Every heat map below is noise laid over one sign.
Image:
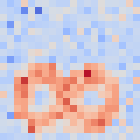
red infinity sign
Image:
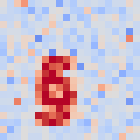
red section sign
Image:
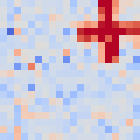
red plus sign, top right
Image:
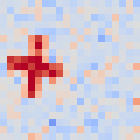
red plus sign, middle left
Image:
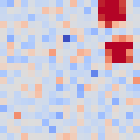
red colon, top right
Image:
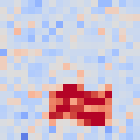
red approximately sign, bottom middle
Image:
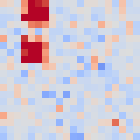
red colon, top left
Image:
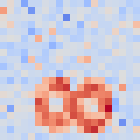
red infinity sign
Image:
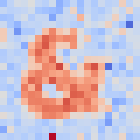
red ampersand
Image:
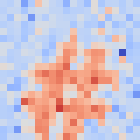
red hash sign
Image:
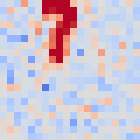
red question mark, top middle
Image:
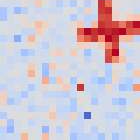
red plus sign, top right
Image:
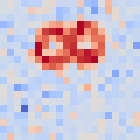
red infinity sign
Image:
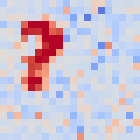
red question mark
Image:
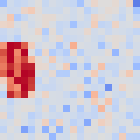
red section sign, middle left
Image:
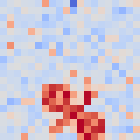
red percent sign, bottom middle
